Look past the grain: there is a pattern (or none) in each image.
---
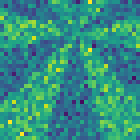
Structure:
spokes from one point
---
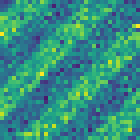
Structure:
diagonal stripes
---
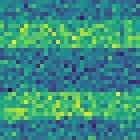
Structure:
horizontal stripes
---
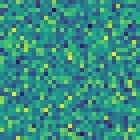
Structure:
only noise
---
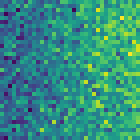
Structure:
a smooth slope
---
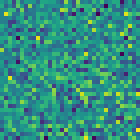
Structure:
only noise
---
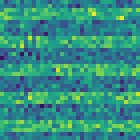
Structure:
horizontal stripes
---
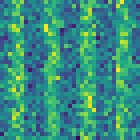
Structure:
vertical stripes
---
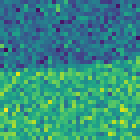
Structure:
a sharp edge
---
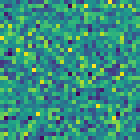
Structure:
only noise
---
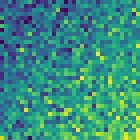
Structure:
a smooth slope
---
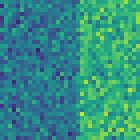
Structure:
a sharp edge
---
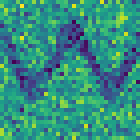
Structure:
a wavy band
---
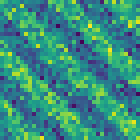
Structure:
diagonal stripes
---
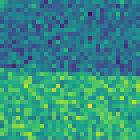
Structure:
a sharp edge
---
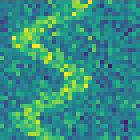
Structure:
a wavy band
